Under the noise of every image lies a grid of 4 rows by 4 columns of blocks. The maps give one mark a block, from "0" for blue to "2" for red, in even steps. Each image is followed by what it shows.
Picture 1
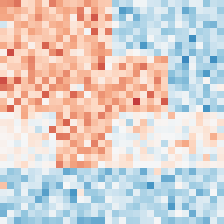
2 2 0 0
2 2 2 0
1 2 1 1
0 0 0 0
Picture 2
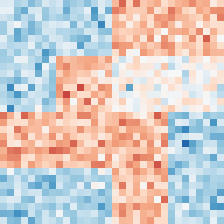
0 0 2 2
0 2 1 1
2 2 2 0
0 0 2 0
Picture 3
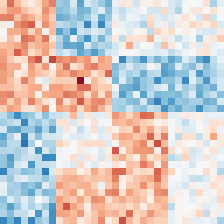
2 0 1 1
2 2 0 0
0 1 2 1
0 2 2 1
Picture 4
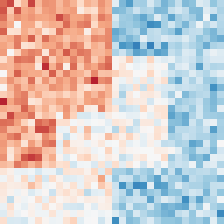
2 2 0 0
2 2 1 0
2 1 1 0
1 1 0 0
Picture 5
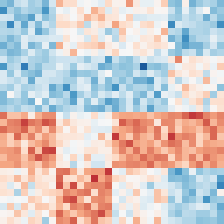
0 1 1 0
0 0 0 1
2 1 2 2
1 2 1 0
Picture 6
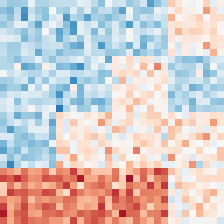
0 0 0 1
0 0 1 0
0 1 1 1
2 2 2 1
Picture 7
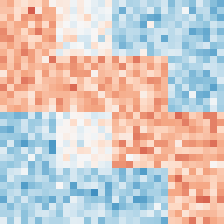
2 1 0 0
2 2 2 0
0 1 2 2
0 0 0 2
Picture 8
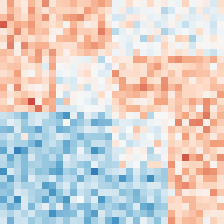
2 2 1 1
2 1 2 2
0 0 1 2
0 0 0 2
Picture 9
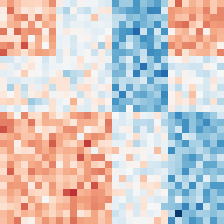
2 1 0 2
1 1 0 1
2 2 1 0
2 2 1 0
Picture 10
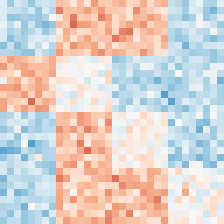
0 2 2 0
2 1 0 0
0 2 1 0
0 2 2 1
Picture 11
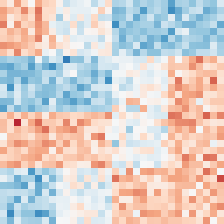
2 1 0 0
0 0 1 2
2 2 1 2
0 1 2 2
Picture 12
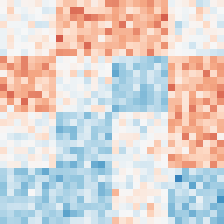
1 2 2 1
2 1 0 2
1 0 1 2
0 0 1 0
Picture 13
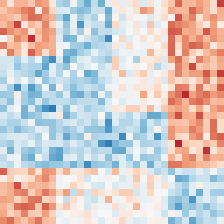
2 0 1 2
0 0 1 2
0 0 0 2
2 1 1 0
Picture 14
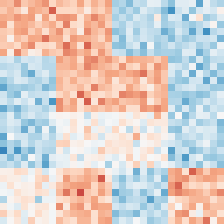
2 2 0 0
0 2 2 0
0 1 1 0
1 2 0 2
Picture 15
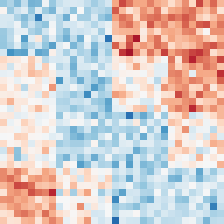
0 0 2 2
1 0 1 2
1 0 0 1
2 1 0 0
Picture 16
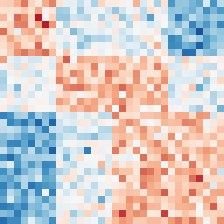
2 1 1 0
1 2 2 1
0 1 2 2
0 1 2 2
